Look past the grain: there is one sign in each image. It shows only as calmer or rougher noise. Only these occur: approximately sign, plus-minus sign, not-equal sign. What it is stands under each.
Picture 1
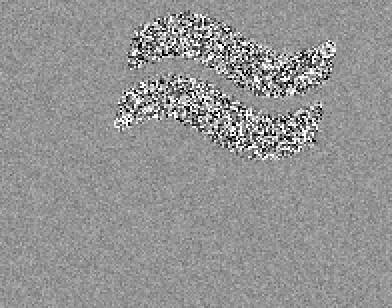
approximately sign
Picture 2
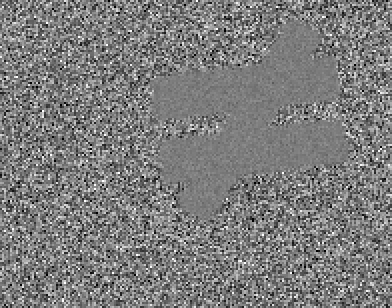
not-equal sign
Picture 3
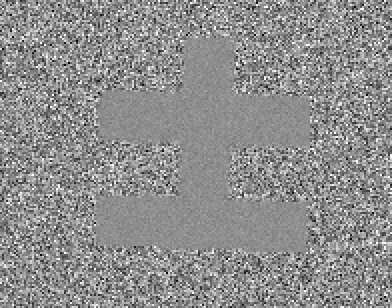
plus-minus sign
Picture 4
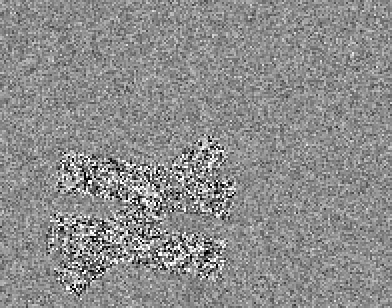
not-equal sign
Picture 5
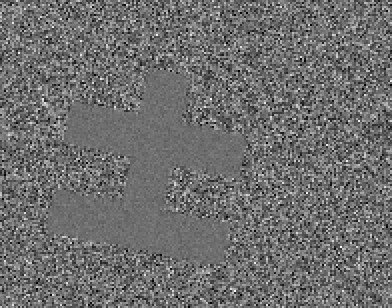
plus-minus sign
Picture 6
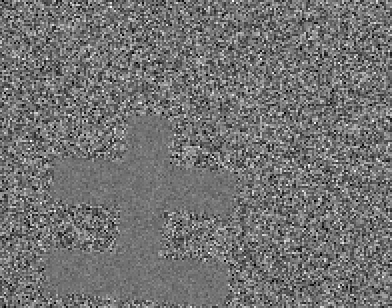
plus-minus sign
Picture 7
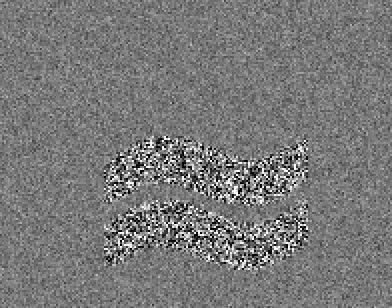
approximately sign
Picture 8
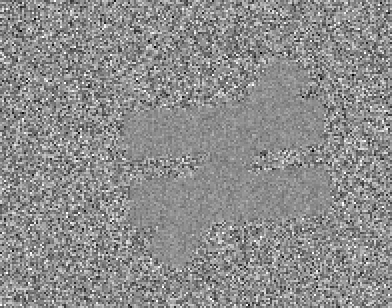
not-equal sign
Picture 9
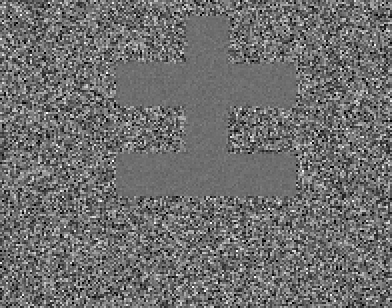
plus-minus sign
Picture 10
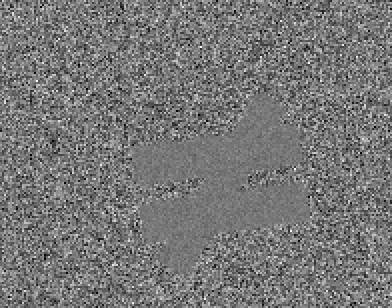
not-equal sign
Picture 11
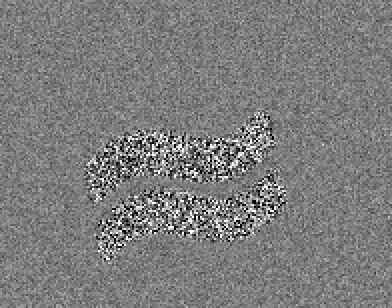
approximately sign
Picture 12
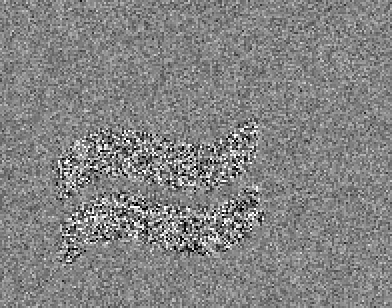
approximately sign
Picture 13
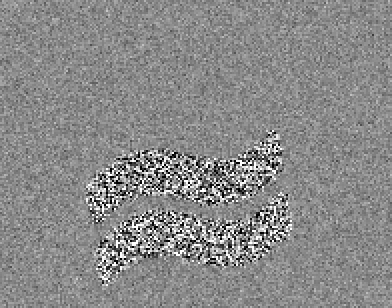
approximately sign
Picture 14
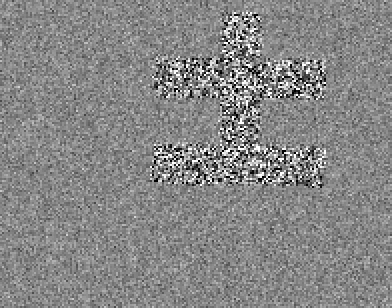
plus-minus sign
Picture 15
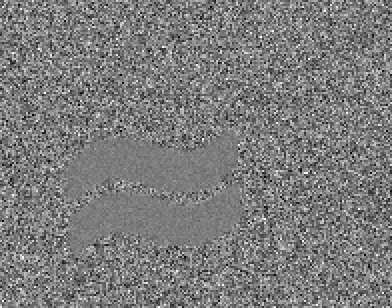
approximately sign
